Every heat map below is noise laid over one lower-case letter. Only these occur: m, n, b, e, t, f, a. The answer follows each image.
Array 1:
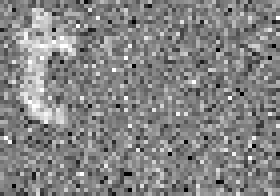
t
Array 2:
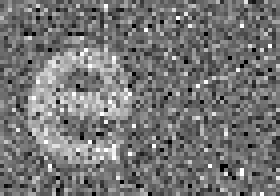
e
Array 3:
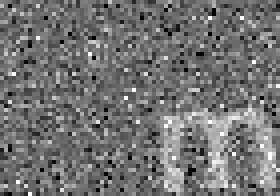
m
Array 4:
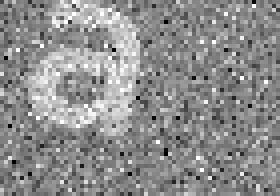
a
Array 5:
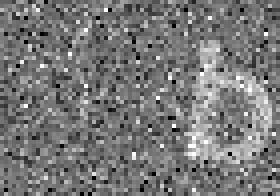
b
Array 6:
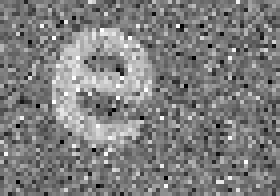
e
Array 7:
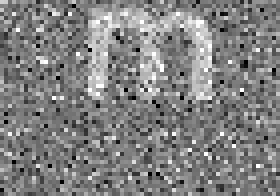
m
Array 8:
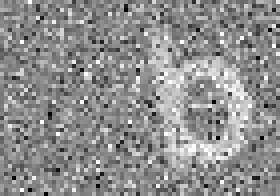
b
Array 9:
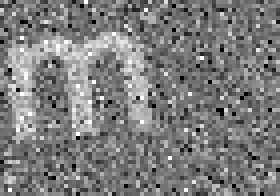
m
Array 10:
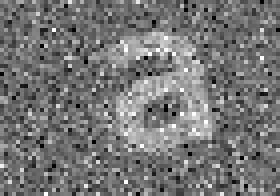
a
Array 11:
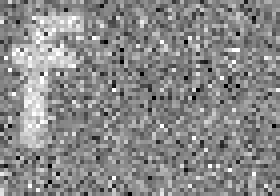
f
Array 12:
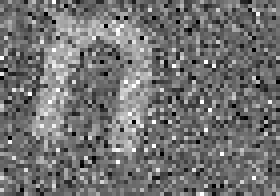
n
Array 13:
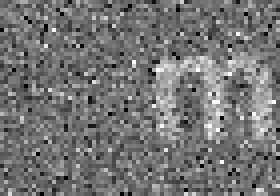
m
